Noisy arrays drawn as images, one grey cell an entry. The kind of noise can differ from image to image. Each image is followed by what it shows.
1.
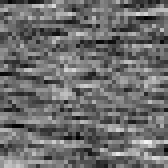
streaked along the rows
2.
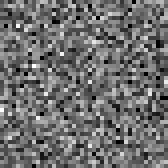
independent entries
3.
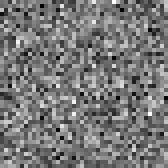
low rank plus noise
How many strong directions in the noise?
five to eight
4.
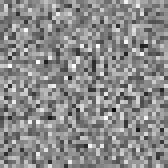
independent entries
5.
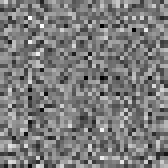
low rank plus noise
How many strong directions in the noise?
three or four
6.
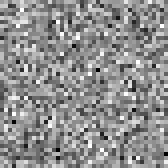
independent entries
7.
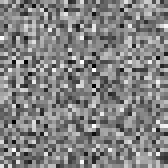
low rank plus noise
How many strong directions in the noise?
two
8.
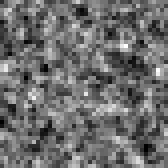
blotchy
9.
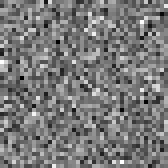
independent entries
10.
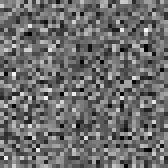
low rank plus noise
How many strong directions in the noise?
five to eight
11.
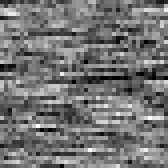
streaked along the rows
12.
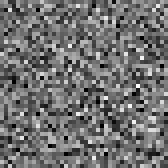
independent entries
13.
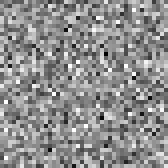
independent entries
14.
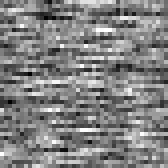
streaked along the rows
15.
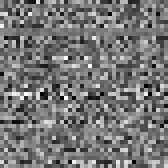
rows of uneven size
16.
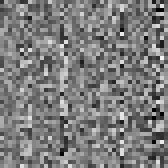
columns of uneven size
